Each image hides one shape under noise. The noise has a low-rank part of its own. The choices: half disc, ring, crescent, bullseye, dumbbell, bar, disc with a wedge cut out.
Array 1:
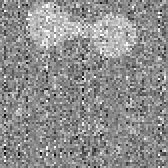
dumbbell
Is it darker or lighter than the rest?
lighter
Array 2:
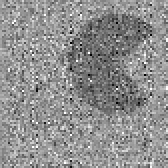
disc with a wedge cut out
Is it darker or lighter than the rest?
darker
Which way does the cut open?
right
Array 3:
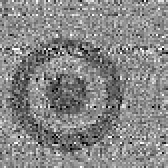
bullseye
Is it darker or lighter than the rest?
darker
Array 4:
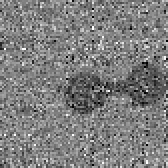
dumbbell
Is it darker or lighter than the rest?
darker
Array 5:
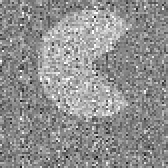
disc with a wedge cut out
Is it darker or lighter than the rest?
lighter
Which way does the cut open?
right
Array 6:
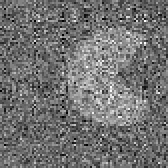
disc with a wedge cut out
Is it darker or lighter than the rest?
lighter
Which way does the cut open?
right
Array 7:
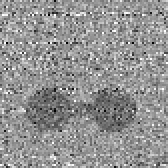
dumbbell
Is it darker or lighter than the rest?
darker
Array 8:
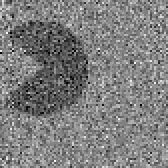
disc with a wedge cut out
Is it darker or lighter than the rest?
darker
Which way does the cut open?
left
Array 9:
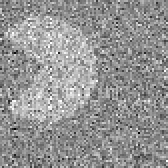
disc with a wedge cut out
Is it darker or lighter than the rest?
lighter
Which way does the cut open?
left
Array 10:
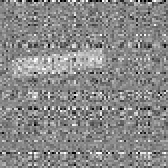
bar
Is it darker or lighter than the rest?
lighter
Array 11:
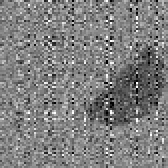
half disc
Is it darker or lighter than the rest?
darker
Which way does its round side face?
down and right
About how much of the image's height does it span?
half
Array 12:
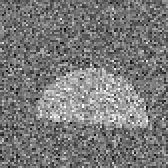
half disc
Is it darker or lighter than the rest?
lighter
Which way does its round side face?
up
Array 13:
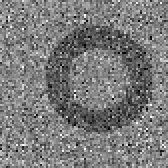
ring
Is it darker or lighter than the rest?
darker
